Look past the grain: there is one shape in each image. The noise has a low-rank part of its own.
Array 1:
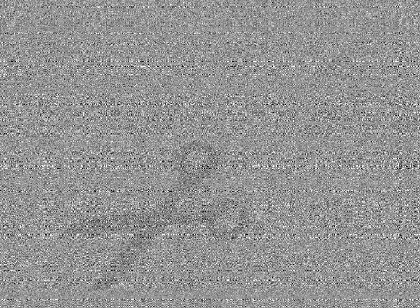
pair of scissors
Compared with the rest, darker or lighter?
darker
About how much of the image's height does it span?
half
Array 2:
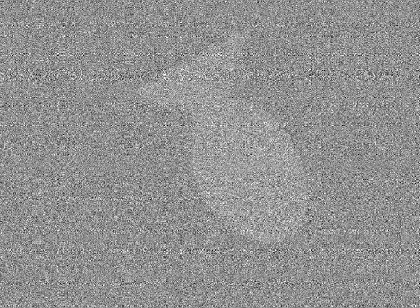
fish
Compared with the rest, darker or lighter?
lighter
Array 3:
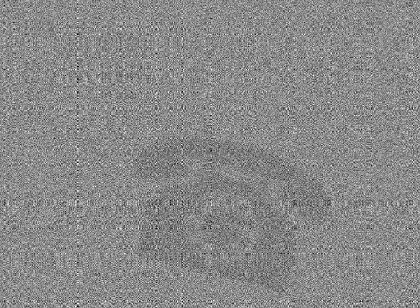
telephone
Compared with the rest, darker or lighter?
darker
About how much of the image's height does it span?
half
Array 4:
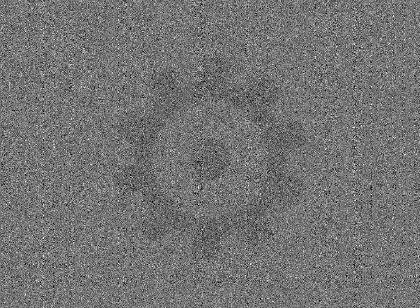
gear
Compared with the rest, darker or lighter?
darker
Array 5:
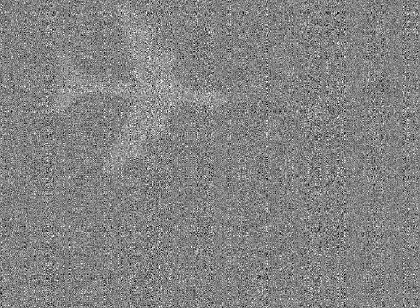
airplane
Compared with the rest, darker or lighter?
lighter
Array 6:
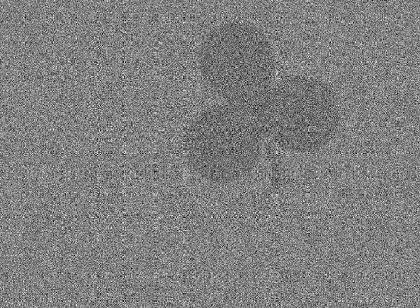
club
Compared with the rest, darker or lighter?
darker
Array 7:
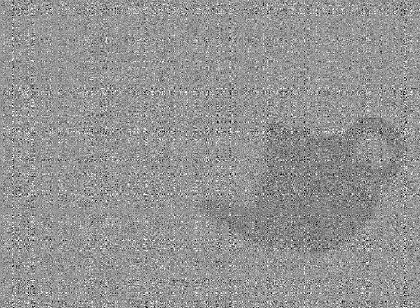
teapot
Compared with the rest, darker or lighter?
darker
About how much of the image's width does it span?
half
